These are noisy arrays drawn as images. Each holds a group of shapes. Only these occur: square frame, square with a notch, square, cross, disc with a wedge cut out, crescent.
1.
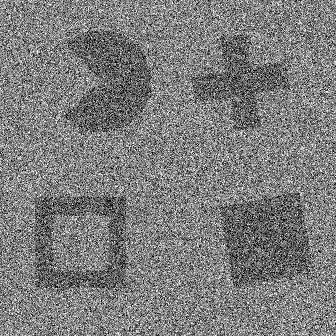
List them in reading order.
top left: disc with a wedge cut out; top right: cross; bottom left: square frame; bottom right: square
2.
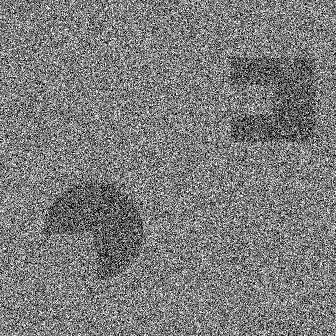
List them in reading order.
top right: square with a notch; bottom left: disc with a wedge cut out
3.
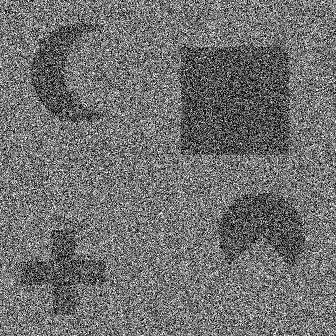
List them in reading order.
top left: crescent; top right: square; bottom left: cross; bottom right: disc with a wedge cut out
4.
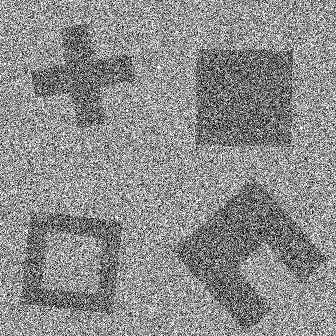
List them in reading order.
top left: cross; top right: square; bottom left: square frame; bottom right: square with a notch
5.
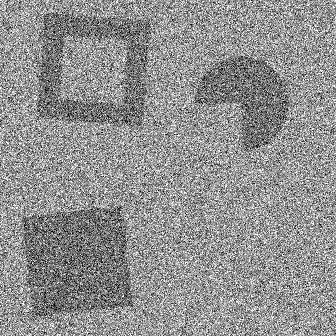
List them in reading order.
top left: square frame; top right: disc with a wedge cut out; bottom left: square
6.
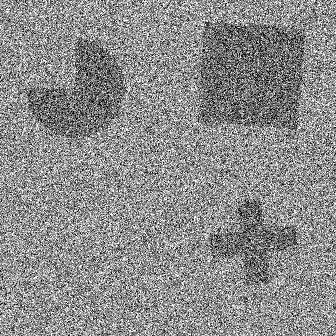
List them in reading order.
top left: disc with a wedge cut out; top right: square; bottom right: cross
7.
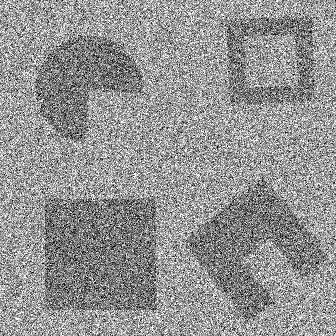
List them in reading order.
top left: disc with a wedge cut out; top right: square frame; bottom left: square; bottom right: square with a notch
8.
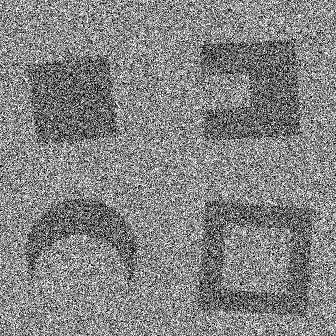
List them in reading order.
top left: square; top right: square with a notch; bottom left: crescent; bottom right: square frame
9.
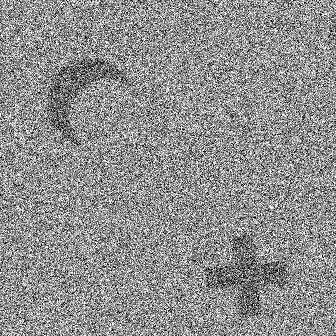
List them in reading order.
top left: crescent; bottom right: cross
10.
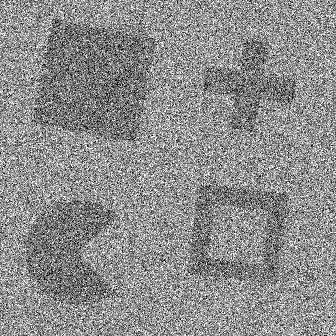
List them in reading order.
top left: square; top right: cross; bottom left: disc with a wedge cut out; bottom right: square frame
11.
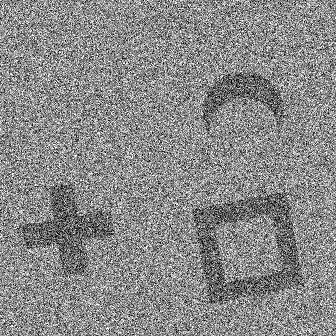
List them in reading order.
top right: crescent; bottom left: cross; bottom right: square frame
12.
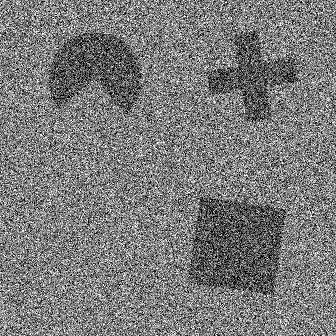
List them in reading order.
top left: disc with a wedge cut out; top right: cross; bottom right: square
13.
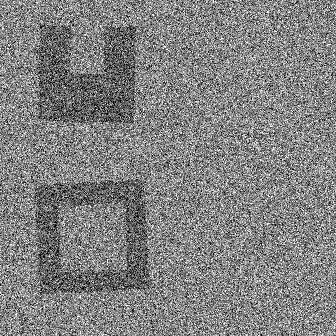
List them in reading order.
top left: square with a notch; bottom left: square frame
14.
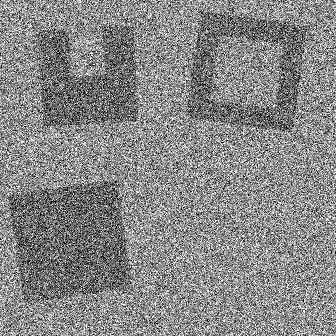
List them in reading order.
top left: square with a notch; top right: square frame; bottom left: square
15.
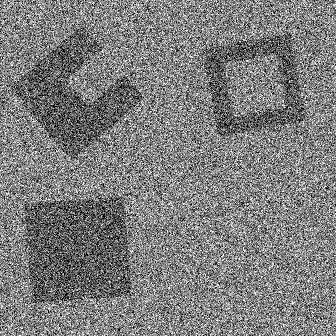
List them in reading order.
top left: square with a notch; top right: square frame; bottom left: square
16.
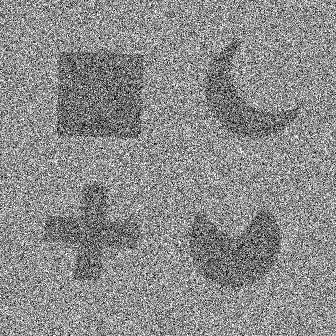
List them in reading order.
top left: square; top right: crescent; bottom left: cross; bottom right: disc with a wedge cut out
